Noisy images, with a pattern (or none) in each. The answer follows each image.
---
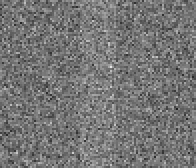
one vertical stripe
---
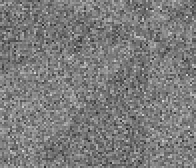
spokes from one point
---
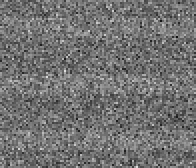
horizontal stripes
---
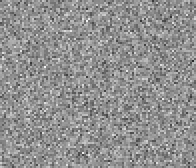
only noise
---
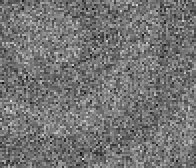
rings round one point
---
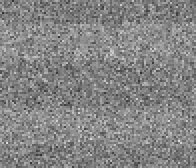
horizontal stripes
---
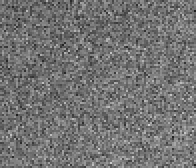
a smooth slope
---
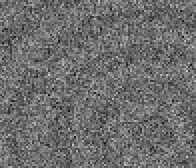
rings round one point
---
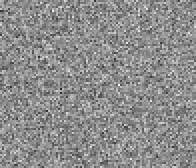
only noise
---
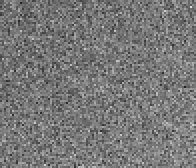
a smooth slope
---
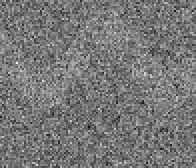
a wavy band
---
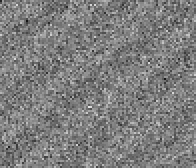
diagonal stripes
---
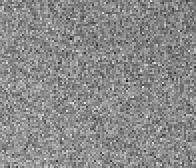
a smooth slope
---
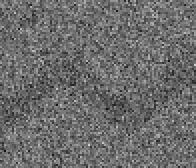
a wavy band
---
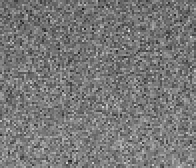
a smooth slope
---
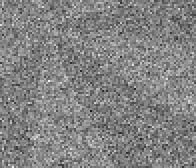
spokes from one point
